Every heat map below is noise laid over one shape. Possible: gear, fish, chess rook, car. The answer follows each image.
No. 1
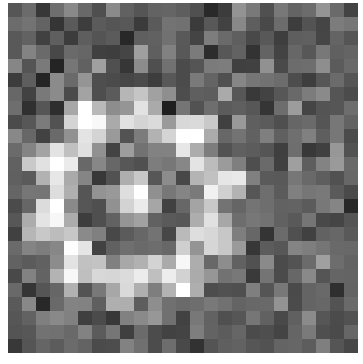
gear
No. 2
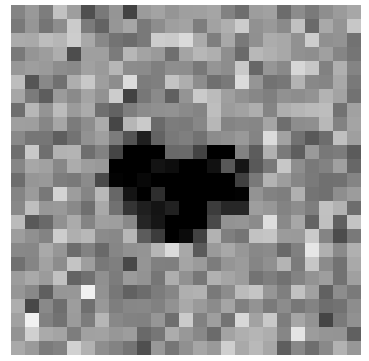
car
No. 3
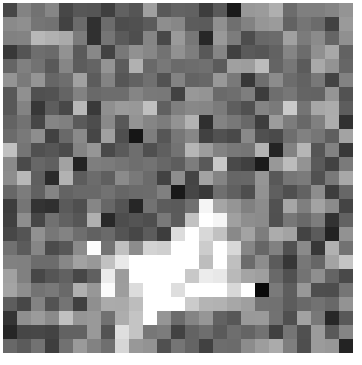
chess rook
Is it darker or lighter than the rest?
lighter
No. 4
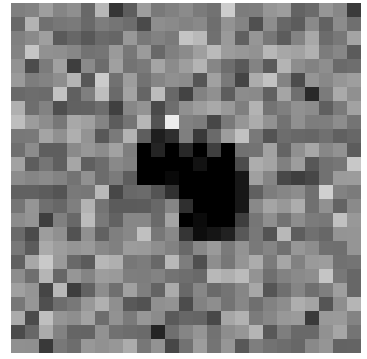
car
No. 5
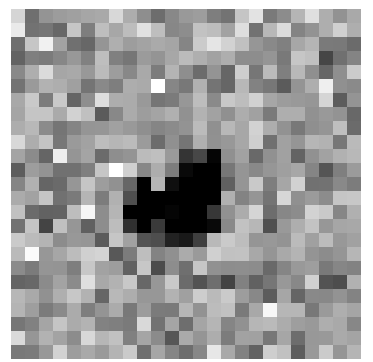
car
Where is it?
centre
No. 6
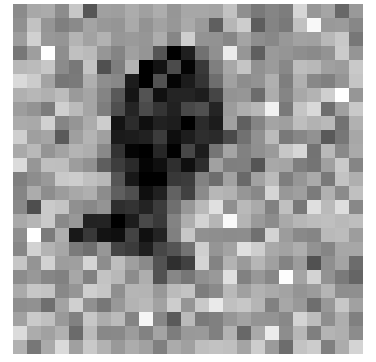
fish
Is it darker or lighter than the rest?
darker
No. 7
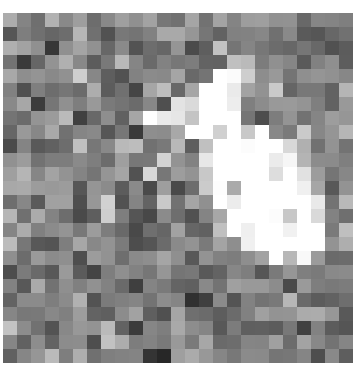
fish
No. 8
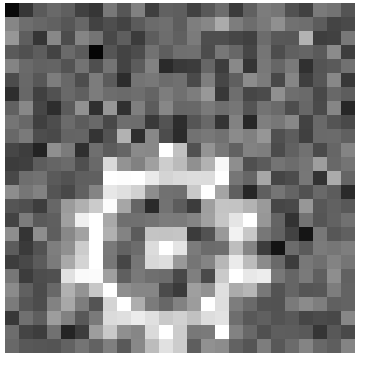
gear
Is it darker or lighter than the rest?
lighter
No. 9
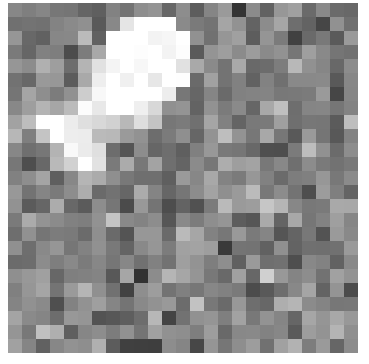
fish
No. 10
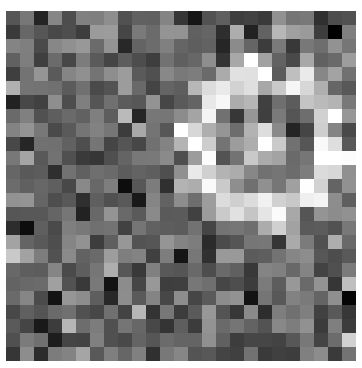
gear
